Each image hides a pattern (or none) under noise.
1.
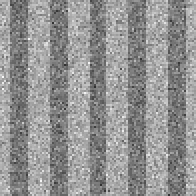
vertical stripes
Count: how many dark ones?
5
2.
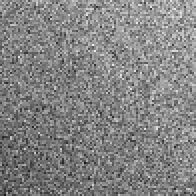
a smooth slope
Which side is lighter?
top right
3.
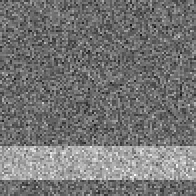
one horizontal stripe
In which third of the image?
bottom
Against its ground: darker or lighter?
lighter
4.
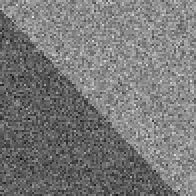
a sharp edge
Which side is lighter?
top right
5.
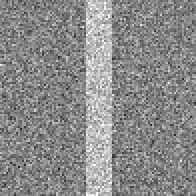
one vertical stripe
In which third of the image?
middle
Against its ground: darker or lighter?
lighter
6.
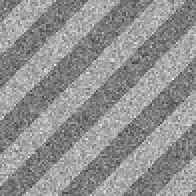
diagonal stripes
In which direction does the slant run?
bottom left to top right
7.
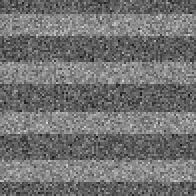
horizontal stripes
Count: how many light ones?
4
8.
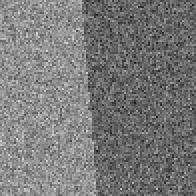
a sharp edge
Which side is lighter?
left
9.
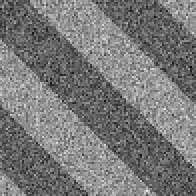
diagonal stripes
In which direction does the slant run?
top left to bottom right
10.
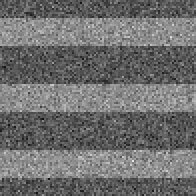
horizontal stripes
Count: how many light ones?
3
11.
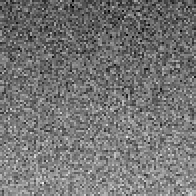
a smooth slope
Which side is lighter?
bottom
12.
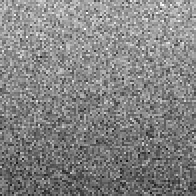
a smooth slope
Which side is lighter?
top
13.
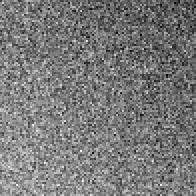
a smooth slope
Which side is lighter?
bottom left
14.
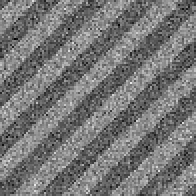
diagonal stripes
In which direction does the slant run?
bottom left to top right
